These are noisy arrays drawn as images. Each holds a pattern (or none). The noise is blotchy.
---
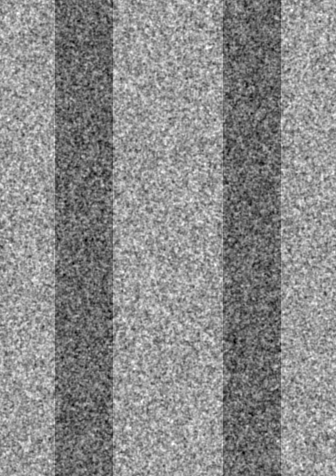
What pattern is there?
vertical stripes
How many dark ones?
2
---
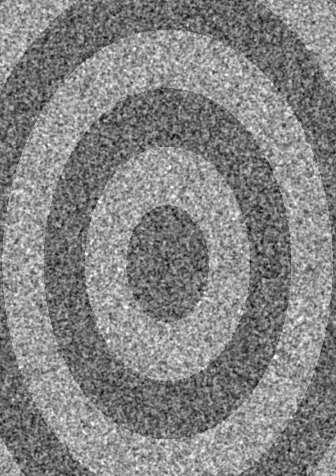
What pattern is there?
rings round one point
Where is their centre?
centre
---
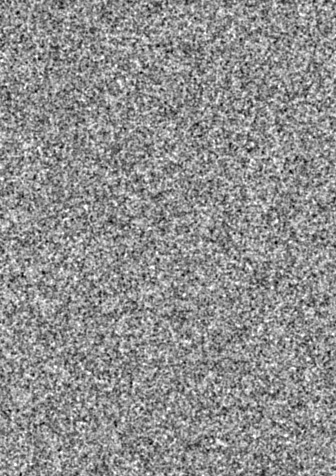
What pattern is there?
only noise
